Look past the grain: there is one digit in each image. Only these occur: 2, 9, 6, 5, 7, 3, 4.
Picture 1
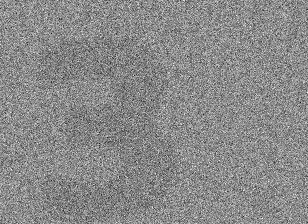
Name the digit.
3
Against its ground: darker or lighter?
darker
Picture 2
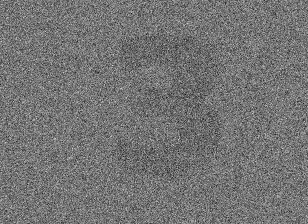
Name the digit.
3
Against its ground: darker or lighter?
darker
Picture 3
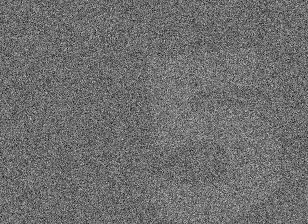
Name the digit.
5
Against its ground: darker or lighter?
lighter
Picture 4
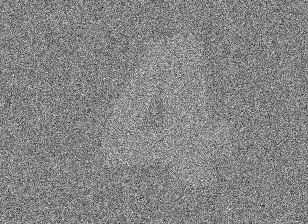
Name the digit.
4
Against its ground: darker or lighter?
lighter
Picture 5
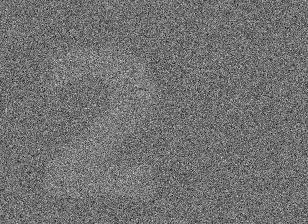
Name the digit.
2
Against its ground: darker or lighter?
lighter
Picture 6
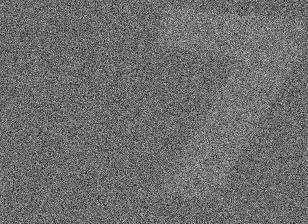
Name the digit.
7
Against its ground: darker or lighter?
lighter
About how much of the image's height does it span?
nearly all
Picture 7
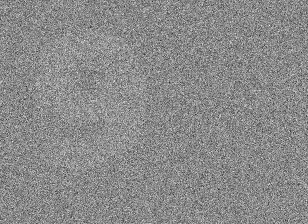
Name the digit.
9
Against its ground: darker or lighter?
lighter
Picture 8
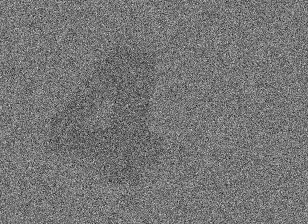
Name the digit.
4
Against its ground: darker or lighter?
darker
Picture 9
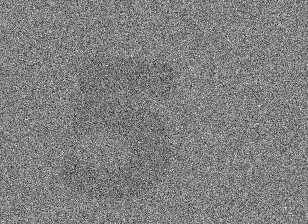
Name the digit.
5
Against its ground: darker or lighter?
darker
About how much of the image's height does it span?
two thirds
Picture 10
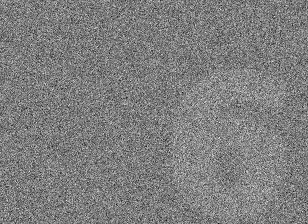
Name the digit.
6
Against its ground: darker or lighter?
lighter
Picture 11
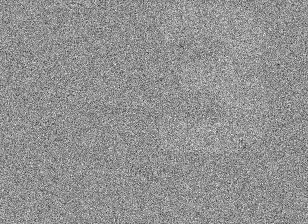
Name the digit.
3
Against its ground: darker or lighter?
lighter
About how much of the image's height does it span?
two thirds
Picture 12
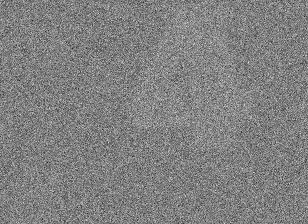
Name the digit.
4
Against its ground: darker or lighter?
lighter
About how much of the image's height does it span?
two thirds
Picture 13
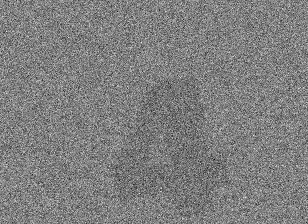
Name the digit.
4
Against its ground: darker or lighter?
darker
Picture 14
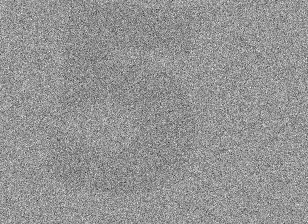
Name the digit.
5
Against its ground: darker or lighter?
darker
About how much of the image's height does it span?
nearly all
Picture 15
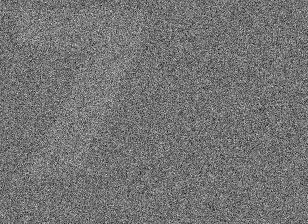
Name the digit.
7
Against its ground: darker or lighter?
lighter
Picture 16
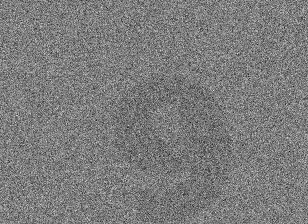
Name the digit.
9
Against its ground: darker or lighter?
darker
